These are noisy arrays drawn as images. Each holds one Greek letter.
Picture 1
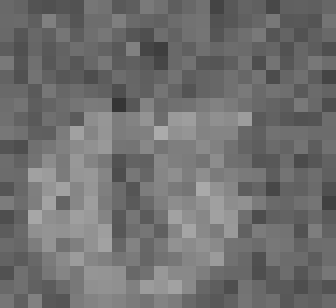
sigma
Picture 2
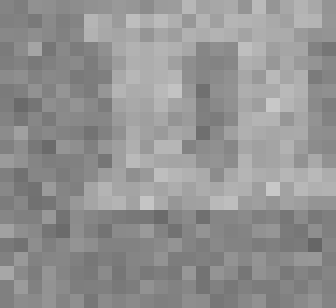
pi
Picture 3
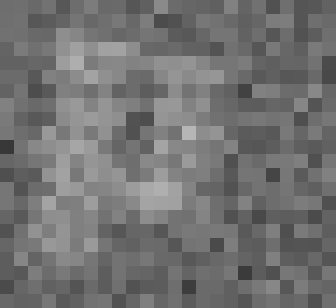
mu
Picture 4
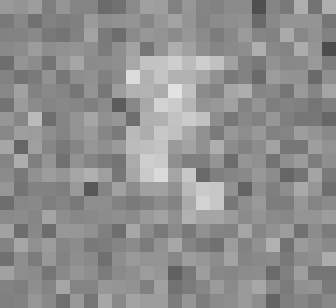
xi
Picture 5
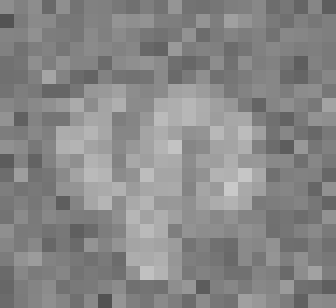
phi
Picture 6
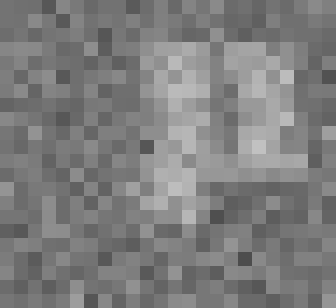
mu
